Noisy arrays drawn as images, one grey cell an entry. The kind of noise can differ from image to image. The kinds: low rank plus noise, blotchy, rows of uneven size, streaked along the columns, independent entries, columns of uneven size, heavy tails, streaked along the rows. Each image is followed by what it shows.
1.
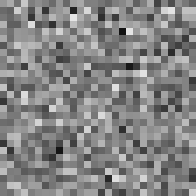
independent entries
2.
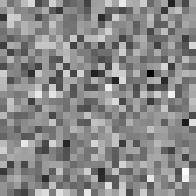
low rank plus noise
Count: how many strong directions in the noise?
five to eight
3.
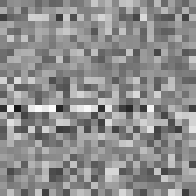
rows of uneven size
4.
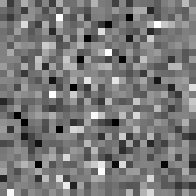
heavy tails
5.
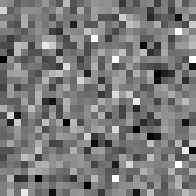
heavy tails
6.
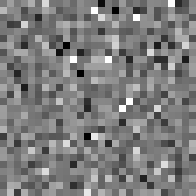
heavy tails
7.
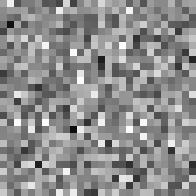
independent entries
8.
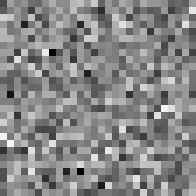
independent entries
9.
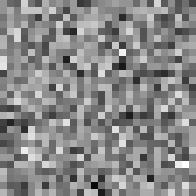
independent entries
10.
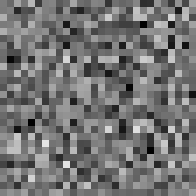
low rank plus noise
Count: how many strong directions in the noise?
one
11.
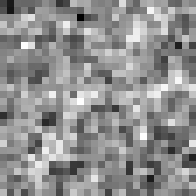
blotchy
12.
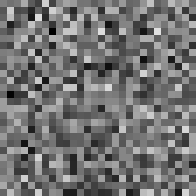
low rank plus noise
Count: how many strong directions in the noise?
three or four
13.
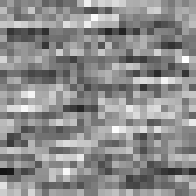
streaked along the rows
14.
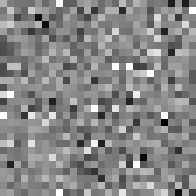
heavy tails
